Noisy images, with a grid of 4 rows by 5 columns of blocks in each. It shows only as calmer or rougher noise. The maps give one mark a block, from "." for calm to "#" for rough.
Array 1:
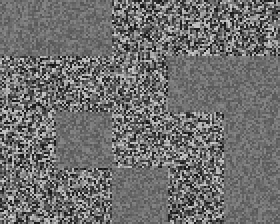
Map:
. . # # #
# # # . .
# . # # .
# # . # .
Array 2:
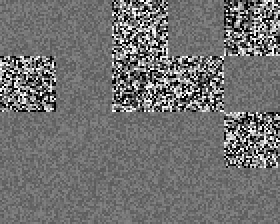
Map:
. . # . #
# . # # .
. . . . #
. . . . .
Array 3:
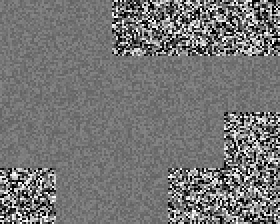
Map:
. . # # #
. . . . .
. . . . #
# . . # #
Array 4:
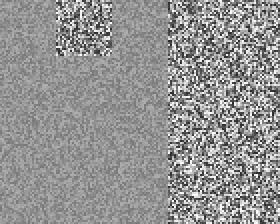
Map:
. # . # #
. . . # #
. . . # #
. . . # #
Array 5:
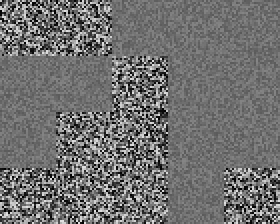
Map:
# # . . .
. . # . .
. # # . .
# # # . #
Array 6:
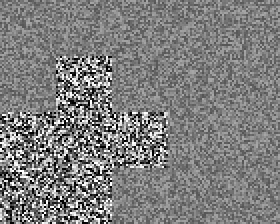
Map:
. . . . .
. # . . .
# # # . .
# # . . .
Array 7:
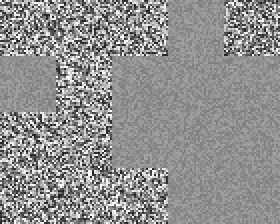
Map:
# # # . #
. # . . .
# # . . .
# # # . .
